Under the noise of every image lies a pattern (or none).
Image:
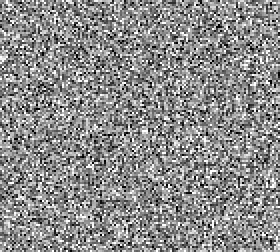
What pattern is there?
only noise
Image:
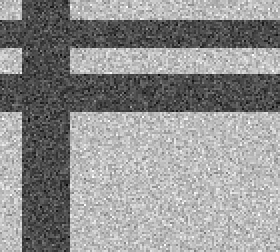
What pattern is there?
bands of rows crossing bands of columns
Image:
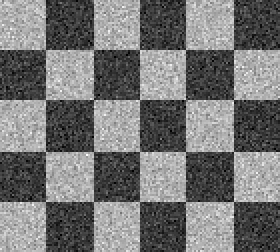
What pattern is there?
a checkerboard
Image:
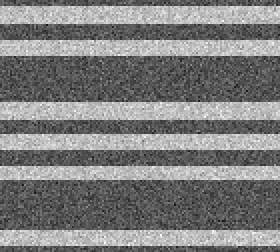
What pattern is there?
bands of rows
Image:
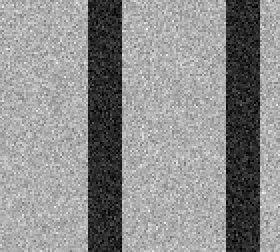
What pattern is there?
bands of columns
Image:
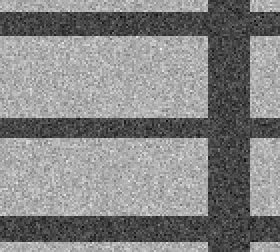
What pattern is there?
bands of rows crossing bands of columns
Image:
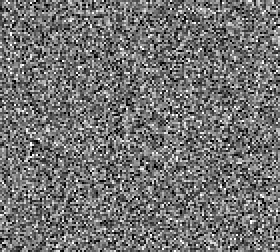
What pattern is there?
only noise
